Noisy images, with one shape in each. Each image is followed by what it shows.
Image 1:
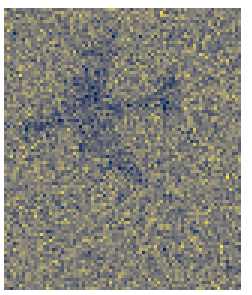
airplane
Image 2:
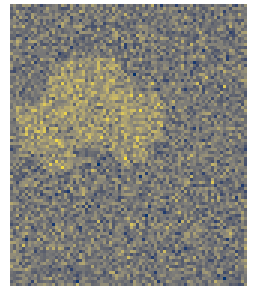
car
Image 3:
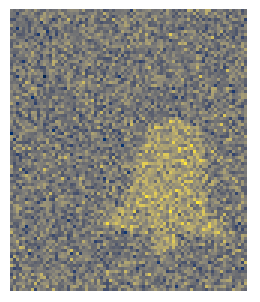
bell
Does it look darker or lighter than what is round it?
lighter
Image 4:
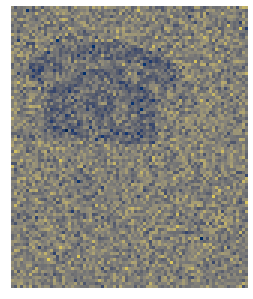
telephone
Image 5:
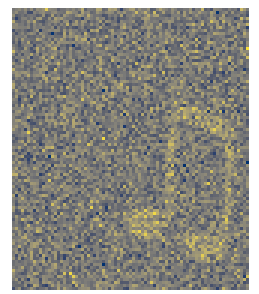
pair of musical notes
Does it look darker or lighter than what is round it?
lighter
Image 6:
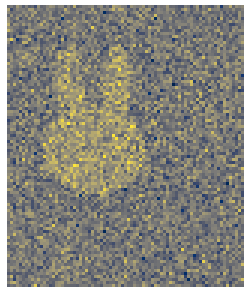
rabbit's head
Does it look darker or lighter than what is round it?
lighter
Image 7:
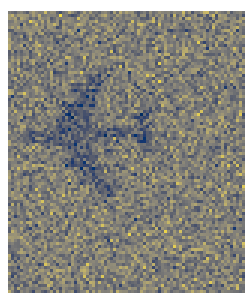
airplane
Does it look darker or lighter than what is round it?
darker
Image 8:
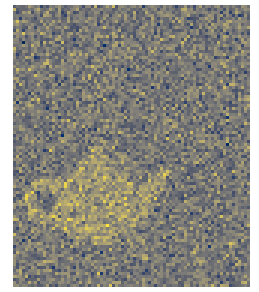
teapot
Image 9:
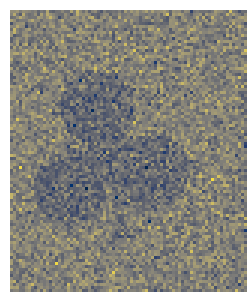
club
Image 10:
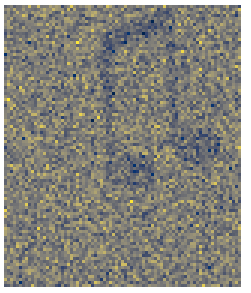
pair of musical notes
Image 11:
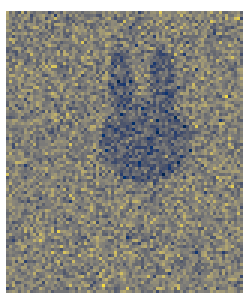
rabbit's head
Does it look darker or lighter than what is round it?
darker
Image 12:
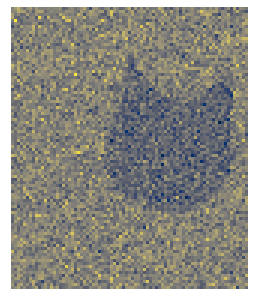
cat's head
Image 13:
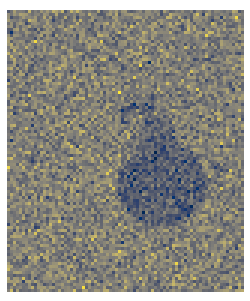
pear
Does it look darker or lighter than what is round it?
darker
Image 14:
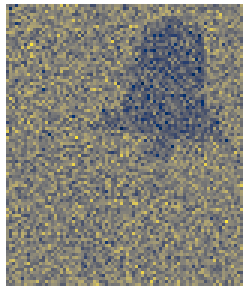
bell
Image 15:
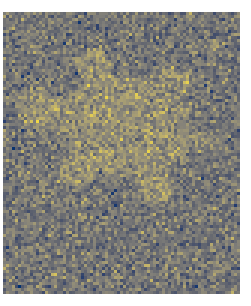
turtle
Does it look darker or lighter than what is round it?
lighter
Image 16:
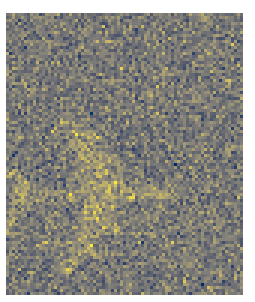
airplane
